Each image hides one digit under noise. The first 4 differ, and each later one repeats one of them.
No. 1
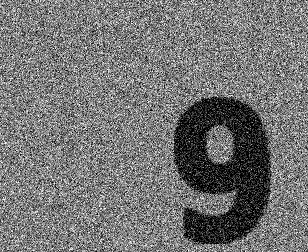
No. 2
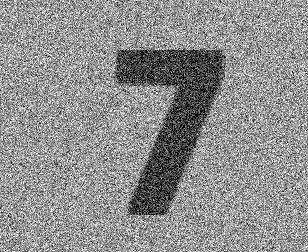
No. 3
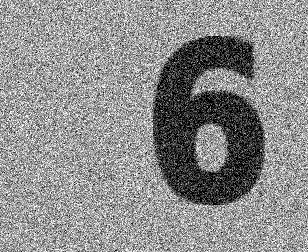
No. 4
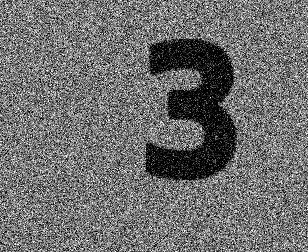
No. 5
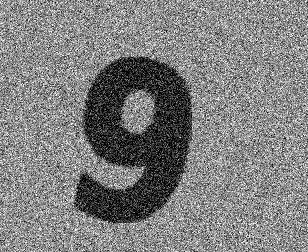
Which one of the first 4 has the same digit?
1
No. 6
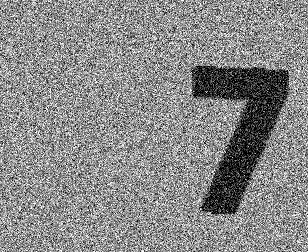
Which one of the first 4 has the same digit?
2
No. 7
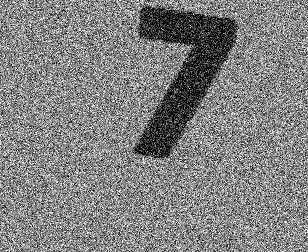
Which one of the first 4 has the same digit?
2
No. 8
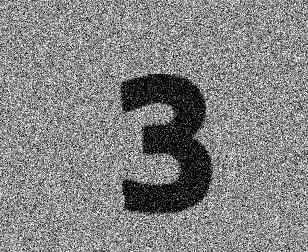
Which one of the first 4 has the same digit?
4
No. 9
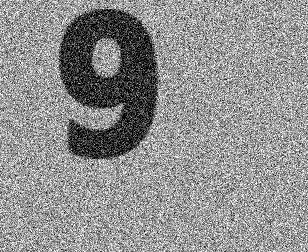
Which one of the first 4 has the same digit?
1
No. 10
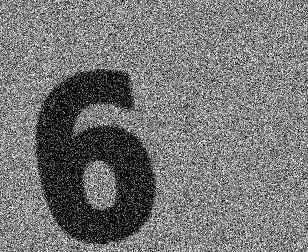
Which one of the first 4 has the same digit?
3
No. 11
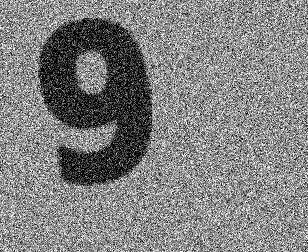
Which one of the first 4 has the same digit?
1
